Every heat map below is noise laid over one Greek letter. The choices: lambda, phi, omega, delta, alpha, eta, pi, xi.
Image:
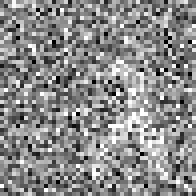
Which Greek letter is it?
lambda
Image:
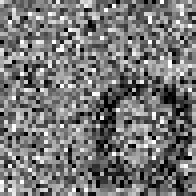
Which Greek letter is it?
omega
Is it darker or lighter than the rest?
darker
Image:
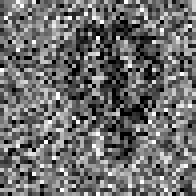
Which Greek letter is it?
phi
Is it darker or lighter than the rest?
darker
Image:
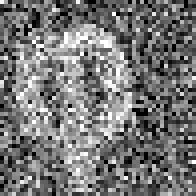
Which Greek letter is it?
phi
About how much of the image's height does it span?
nearly all
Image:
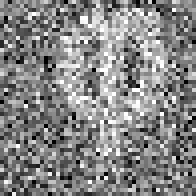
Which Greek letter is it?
phi
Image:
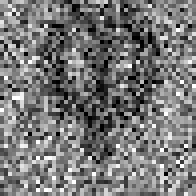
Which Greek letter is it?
phi
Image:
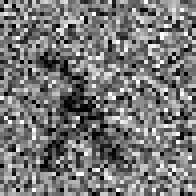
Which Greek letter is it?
lambda
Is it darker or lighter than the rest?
darker
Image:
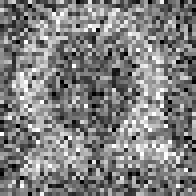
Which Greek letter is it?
omega
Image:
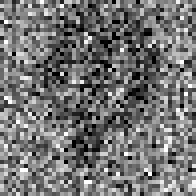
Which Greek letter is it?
phi
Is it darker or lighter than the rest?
darker
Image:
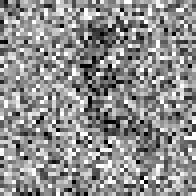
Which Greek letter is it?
xi
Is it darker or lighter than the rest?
darker
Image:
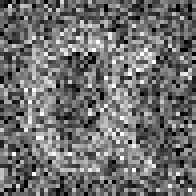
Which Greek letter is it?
alpha
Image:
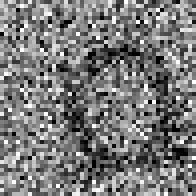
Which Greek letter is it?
omega
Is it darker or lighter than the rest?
darker
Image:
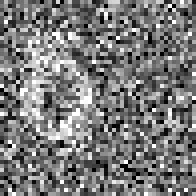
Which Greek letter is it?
delta
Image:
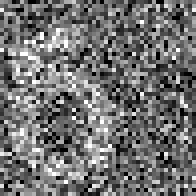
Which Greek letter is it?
delta
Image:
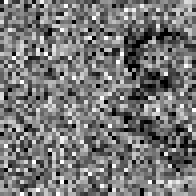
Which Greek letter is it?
xi
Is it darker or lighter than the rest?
darker
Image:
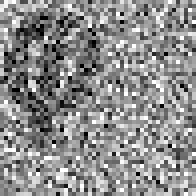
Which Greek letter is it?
phi
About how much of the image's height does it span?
two thirds
